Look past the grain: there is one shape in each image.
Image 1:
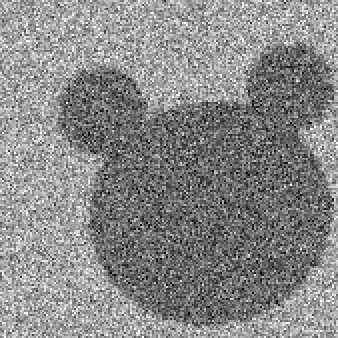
dark bear's head
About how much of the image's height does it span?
nearly all
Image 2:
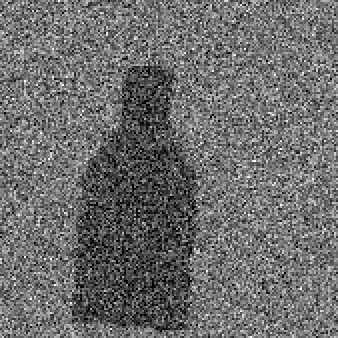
dark bottle
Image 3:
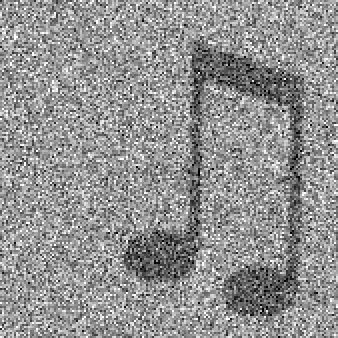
dark pair of musical notes
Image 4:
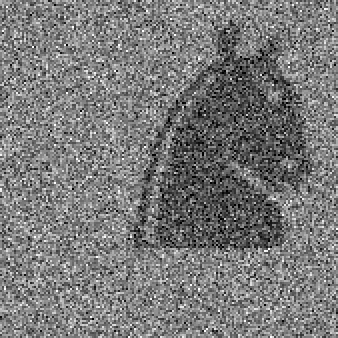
dark chess knight
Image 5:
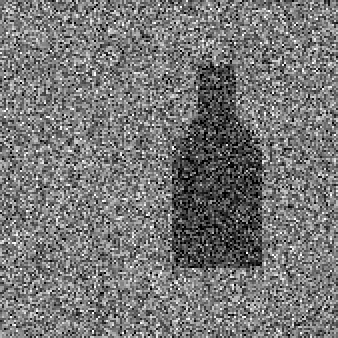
dark bottle
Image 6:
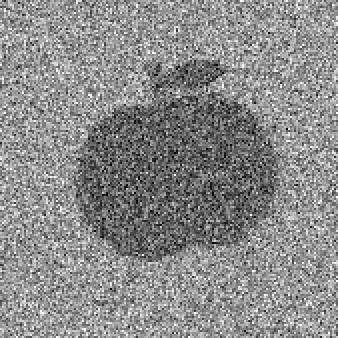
dark apple
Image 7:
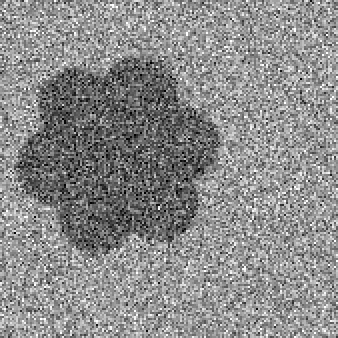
dark flower
